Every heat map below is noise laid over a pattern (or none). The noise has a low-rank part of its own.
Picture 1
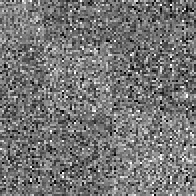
blocks along the diagonal
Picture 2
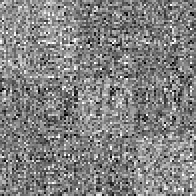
blocks along the diagonal
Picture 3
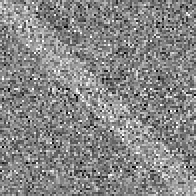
a diagonal band
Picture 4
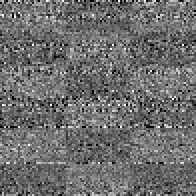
a checkerboard
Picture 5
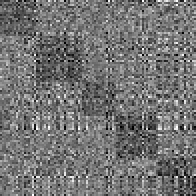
blocks along the diagonal
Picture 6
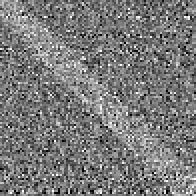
a diagonal band
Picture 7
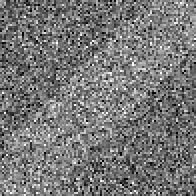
a diagonal band
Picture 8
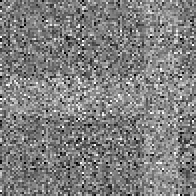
bands of rows crossing bands of columns
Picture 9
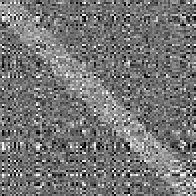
a diagonal band
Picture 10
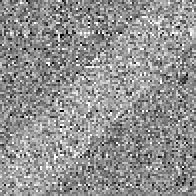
a diagonal band
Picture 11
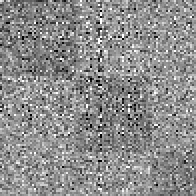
blocks along the diagonal
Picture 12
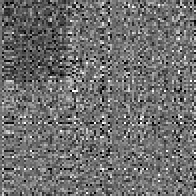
one block
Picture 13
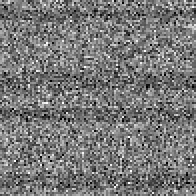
bands of rows
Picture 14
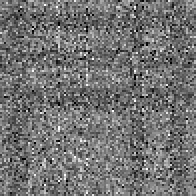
bands of rows crossing bands of columns
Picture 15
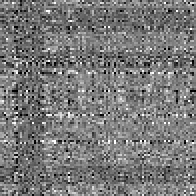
bands of rows crossing bands of columns
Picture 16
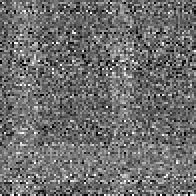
bands of rows crossing bands of columns
